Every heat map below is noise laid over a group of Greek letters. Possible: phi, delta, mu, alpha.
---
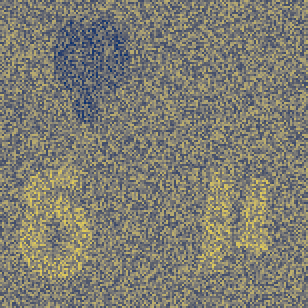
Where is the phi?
top left
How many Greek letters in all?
3
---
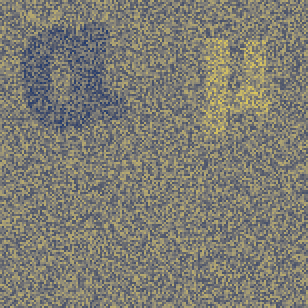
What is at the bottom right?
nothing
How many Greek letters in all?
2
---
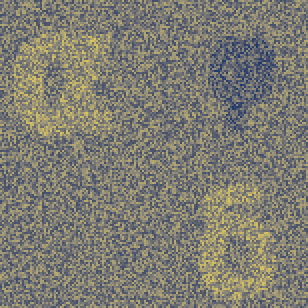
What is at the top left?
alpha
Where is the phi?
top right
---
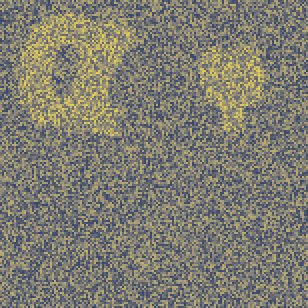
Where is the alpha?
top left
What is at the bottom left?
nothing
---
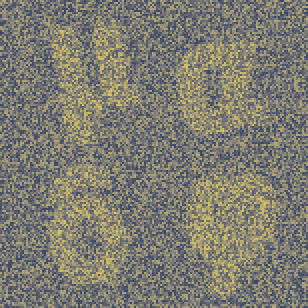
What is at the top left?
mu
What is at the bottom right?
phi
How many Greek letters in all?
4
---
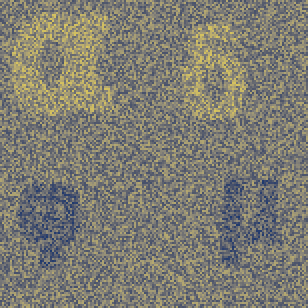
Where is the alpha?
top left
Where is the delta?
top right
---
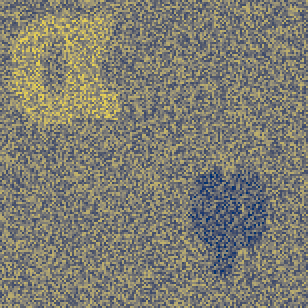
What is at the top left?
alpha
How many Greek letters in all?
2
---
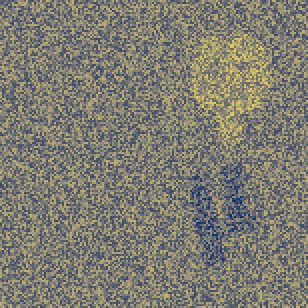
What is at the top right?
phi
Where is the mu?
bottom right
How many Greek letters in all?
2
